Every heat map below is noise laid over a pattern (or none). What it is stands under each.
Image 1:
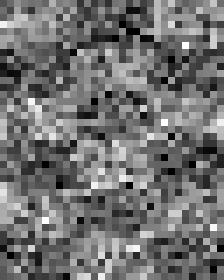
a checkerboard
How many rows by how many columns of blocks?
6 by 3
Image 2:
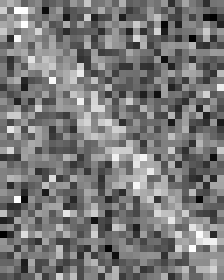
a diagonal band
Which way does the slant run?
top left to bottom right
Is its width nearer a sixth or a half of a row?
a sixth
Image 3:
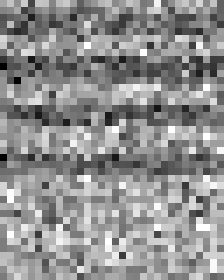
bands of rows
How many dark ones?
4
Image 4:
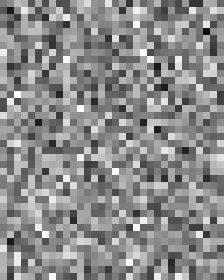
only noise
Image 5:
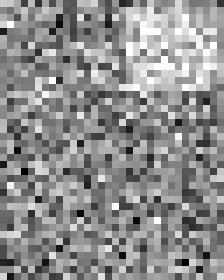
one block
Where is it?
top right
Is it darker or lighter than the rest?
lighter
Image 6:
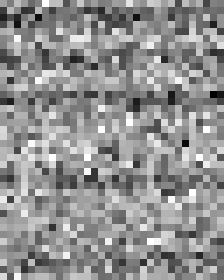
bands of rows
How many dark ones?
5
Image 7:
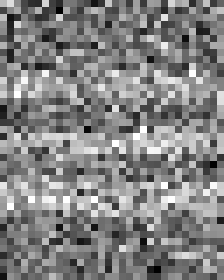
bands of rows
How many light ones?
3
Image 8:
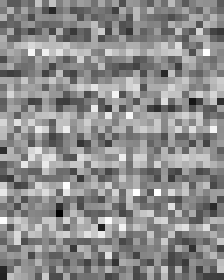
bands of rows
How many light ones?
6
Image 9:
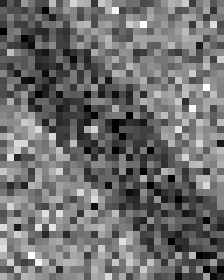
a diagonal band
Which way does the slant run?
top left to bottom right
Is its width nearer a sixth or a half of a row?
a half
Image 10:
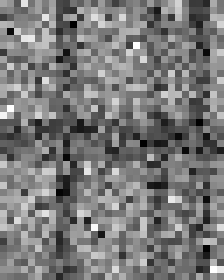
bands of rows crossing bands of columns
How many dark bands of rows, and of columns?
1 and 3
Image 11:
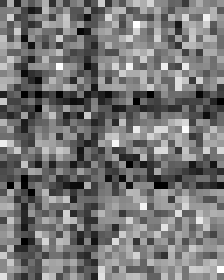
bands of rows crossing bands of columns
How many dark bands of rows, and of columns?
2 and 2
